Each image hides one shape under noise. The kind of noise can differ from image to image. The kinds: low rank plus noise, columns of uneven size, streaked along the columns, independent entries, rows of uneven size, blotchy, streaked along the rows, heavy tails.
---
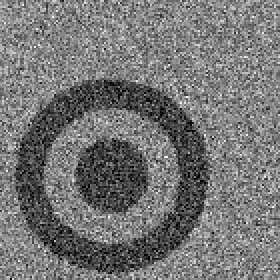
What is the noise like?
independent entries
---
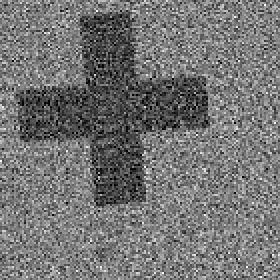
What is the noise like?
low rank plus noise
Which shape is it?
cross
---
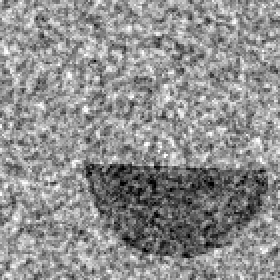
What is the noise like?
blotchy
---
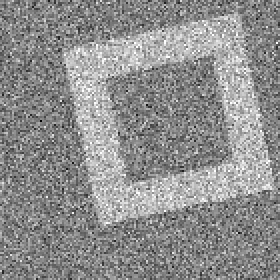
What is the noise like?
independent entries
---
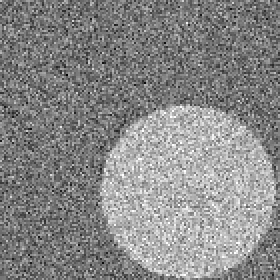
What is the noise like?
independent entries
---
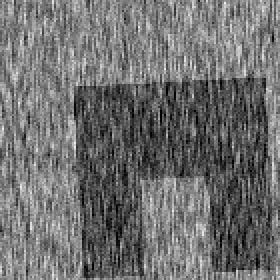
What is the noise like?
streaked along the columns
